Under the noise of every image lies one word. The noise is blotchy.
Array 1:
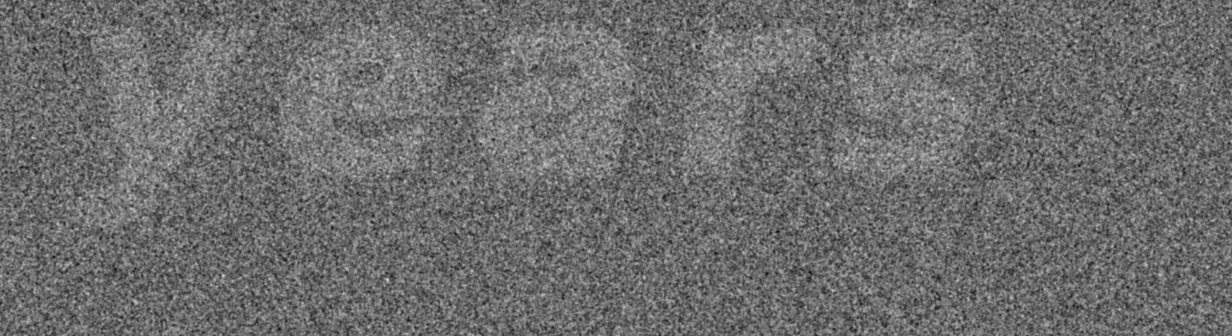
years
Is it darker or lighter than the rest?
lighter
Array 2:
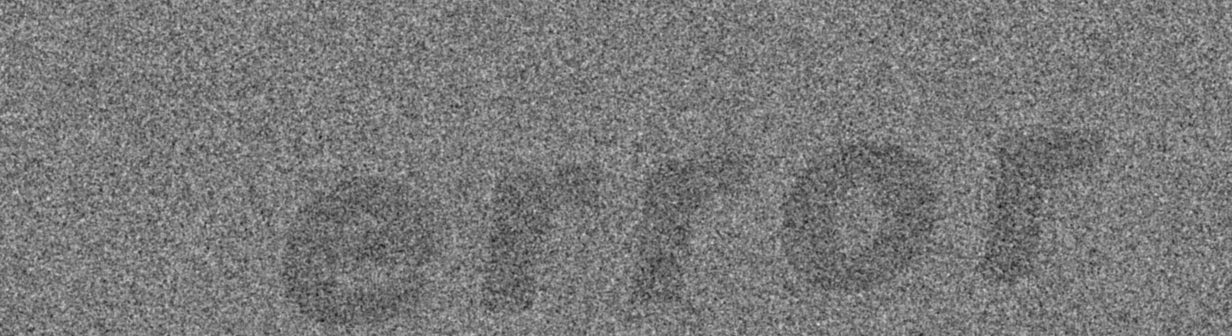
error
